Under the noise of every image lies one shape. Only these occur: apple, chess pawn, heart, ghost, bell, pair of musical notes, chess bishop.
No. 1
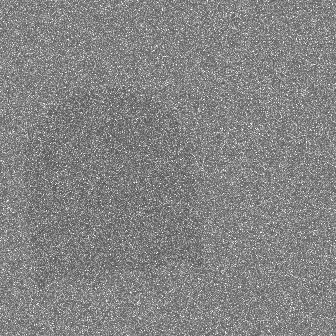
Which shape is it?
ghost
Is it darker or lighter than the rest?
darker
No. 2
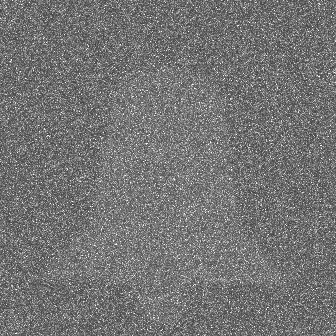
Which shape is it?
bell
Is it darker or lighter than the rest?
lighter
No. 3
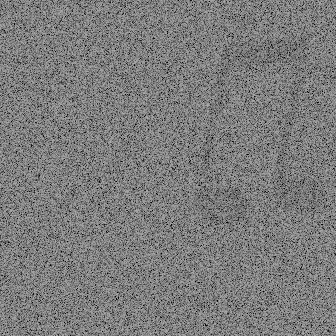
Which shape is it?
pair of musical notes
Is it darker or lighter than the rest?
darker
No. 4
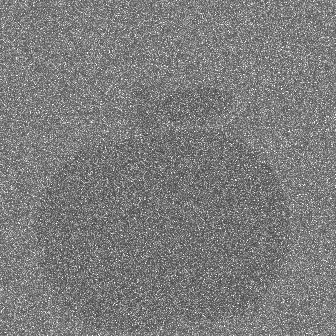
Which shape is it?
apple
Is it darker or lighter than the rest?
darker
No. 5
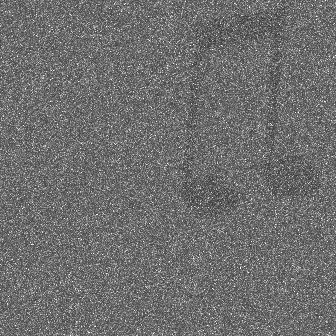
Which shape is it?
pair of musical notes
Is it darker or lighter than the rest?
darker
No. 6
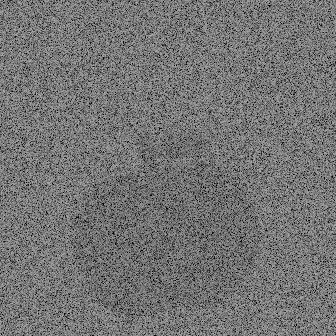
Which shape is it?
apple
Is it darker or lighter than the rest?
darker
